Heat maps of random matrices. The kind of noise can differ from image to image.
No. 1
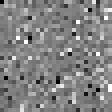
heavy tails
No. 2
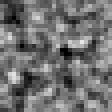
blotchy
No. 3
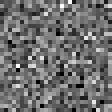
independent entries
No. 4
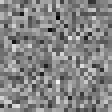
independent entries
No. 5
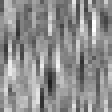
streaked along the columns
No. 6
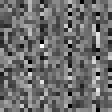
columns of uneven size
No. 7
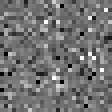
heavy tails
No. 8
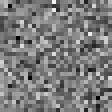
independent entries
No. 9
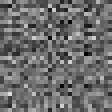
low rank plus noise
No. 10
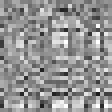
low rank plus noise
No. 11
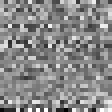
rows of uneven size
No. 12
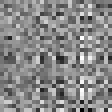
low rank plus noise
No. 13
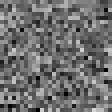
low rank plus noise
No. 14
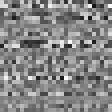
rows of uneven size
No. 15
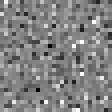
heavy tails
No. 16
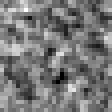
blotchy
